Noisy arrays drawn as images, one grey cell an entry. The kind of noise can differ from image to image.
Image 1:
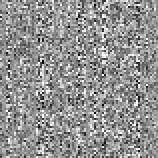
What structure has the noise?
columns of uneven size
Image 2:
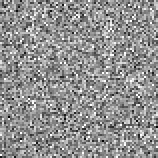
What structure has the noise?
independent entries
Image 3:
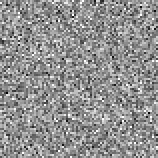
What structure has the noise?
independent entries
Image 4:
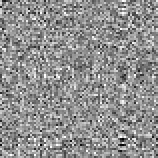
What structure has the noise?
low rank plus noise
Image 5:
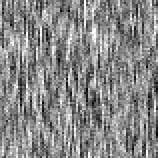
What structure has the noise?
streaked along the columns
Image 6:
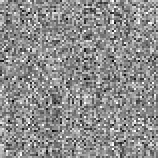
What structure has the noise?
low rank plus noise
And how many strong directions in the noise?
three or four
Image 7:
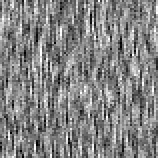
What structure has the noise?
streaked along the columns
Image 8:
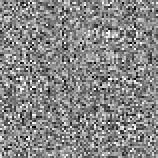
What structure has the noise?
low rank plus noise
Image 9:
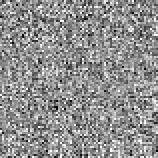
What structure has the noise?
low rank plus noise
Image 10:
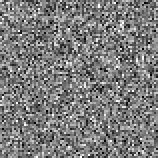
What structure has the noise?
independent entries
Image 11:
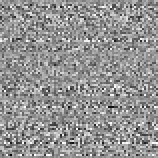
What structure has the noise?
rows of uneven size
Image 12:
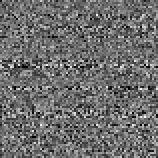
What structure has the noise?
rows of uneven size
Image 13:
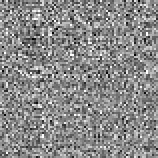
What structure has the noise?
low rank plus noise
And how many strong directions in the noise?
two
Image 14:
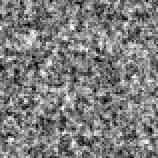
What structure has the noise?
blotchy
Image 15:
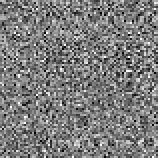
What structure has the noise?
low rank plus noise
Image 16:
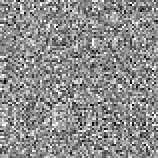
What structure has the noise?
low rank plus noise
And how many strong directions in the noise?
two
